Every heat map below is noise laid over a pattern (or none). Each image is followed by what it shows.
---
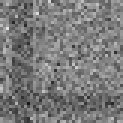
bands of rows crossing bands of columns
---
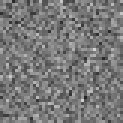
only noise
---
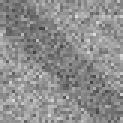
a diagonal band
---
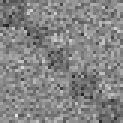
blocks along the diagonal
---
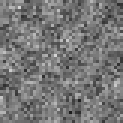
a checkerboard
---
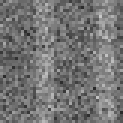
bands of columns
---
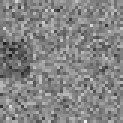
one block
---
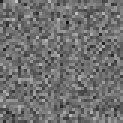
only noise
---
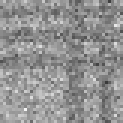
bands of rows crossing bands of columns
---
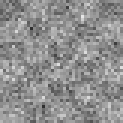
a checkerboard
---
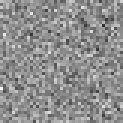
only noise
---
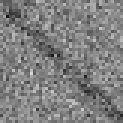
a diagonal band
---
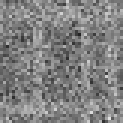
bands of rows crossing bands of columns
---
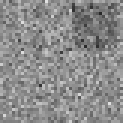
one block
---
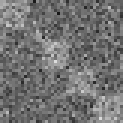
blocks along the diagonal
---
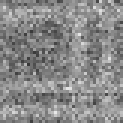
bands of rows crossing bands of columns
